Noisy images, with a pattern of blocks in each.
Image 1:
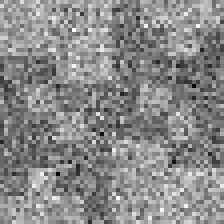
the same after a half turn
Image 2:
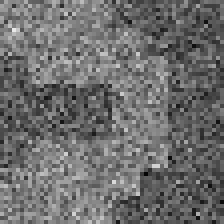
top and bottom mirror each other
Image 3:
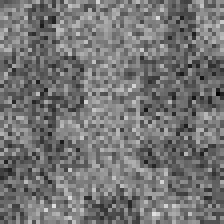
left and right mirror each other
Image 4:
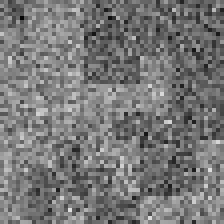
no symmetry
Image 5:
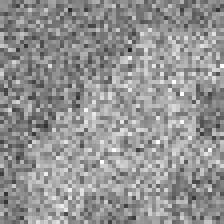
mirrored about the diagonal from the top left
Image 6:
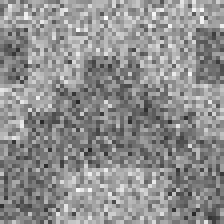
left and right mirror each other
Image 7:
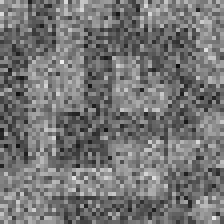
mirrored about the diagonal from the bottom left
